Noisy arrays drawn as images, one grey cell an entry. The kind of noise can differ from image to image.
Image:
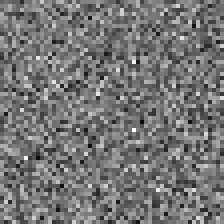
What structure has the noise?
independent entries
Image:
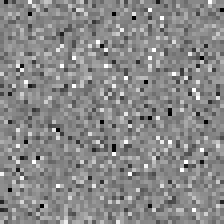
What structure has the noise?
heavy tails
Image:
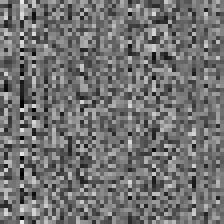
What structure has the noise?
columns of uneven size
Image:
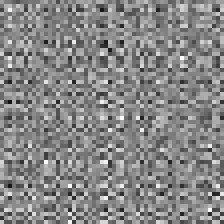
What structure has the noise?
low rank plus noise
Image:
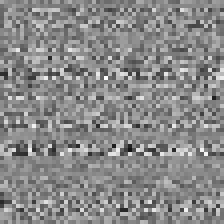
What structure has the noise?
rows of uneven size
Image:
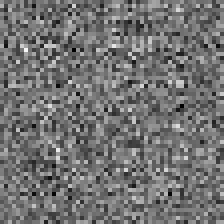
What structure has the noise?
low rank plus noise
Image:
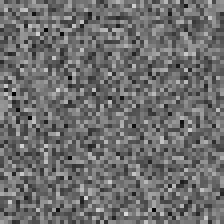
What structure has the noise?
independent entries
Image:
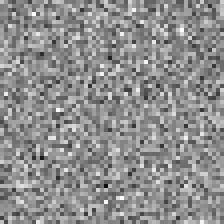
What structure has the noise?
independent entries
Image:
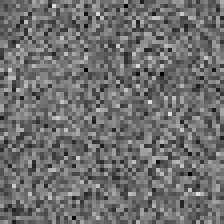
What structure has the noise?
independent entries
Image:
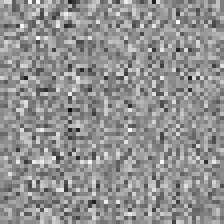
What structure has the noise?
low rank plus noise
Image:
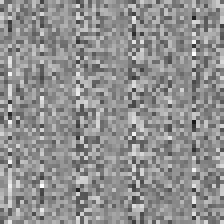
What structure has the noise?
columns of uneven size
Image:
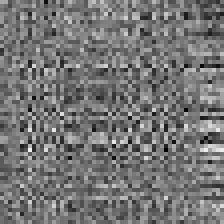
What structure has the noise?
low rank plus noise
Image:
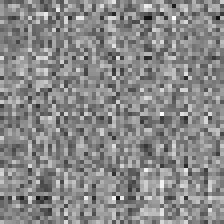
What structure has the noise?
low rank plus noise
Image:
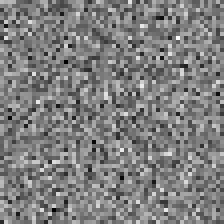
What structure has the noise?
independent entries
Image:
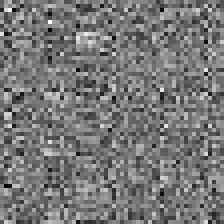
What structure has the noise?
low rank plus noise
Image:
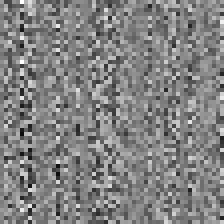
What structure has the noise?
columns of uneven size
